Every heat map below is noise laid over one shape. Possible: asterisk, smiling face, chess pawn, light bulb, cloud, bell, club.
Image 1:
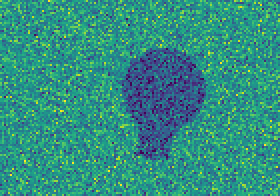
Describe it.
dark light bulb
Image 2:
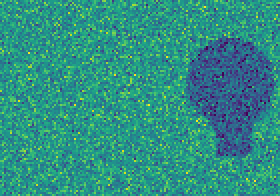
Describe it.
dark light bulb
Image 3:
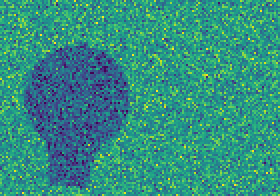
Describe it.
dark light bulb
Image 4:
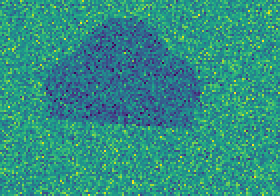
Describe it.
dark cloud
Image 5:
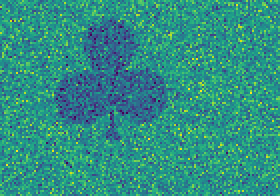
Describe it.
dark club
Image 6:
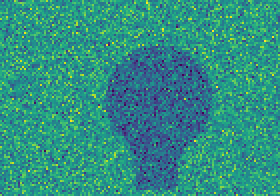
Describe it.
dark light bulb
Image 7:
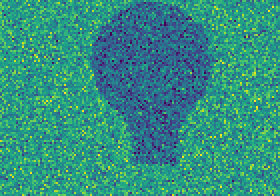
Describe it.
dark light bulb
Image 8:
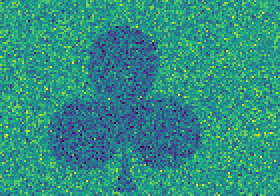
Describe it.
dark club
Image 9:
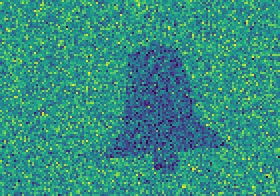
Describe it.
dark bell
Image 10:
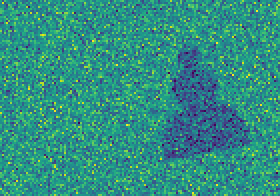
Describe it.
dark chess pawn
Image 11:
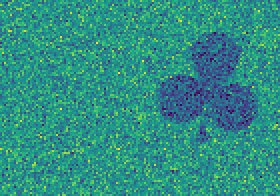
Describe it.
dark club
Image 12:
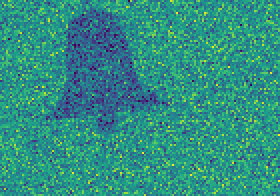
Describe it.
dark bell
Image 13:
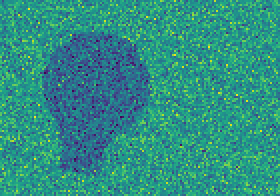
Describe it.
dark light bulb
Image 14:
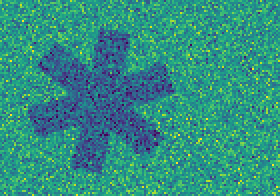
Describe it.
dark asterisk
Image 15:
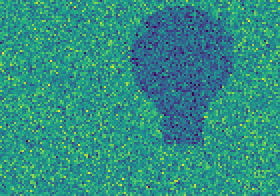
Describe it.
dark light bulb
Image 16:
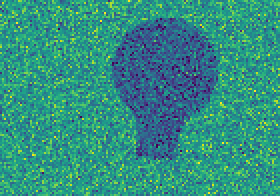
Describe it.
dark light bulb
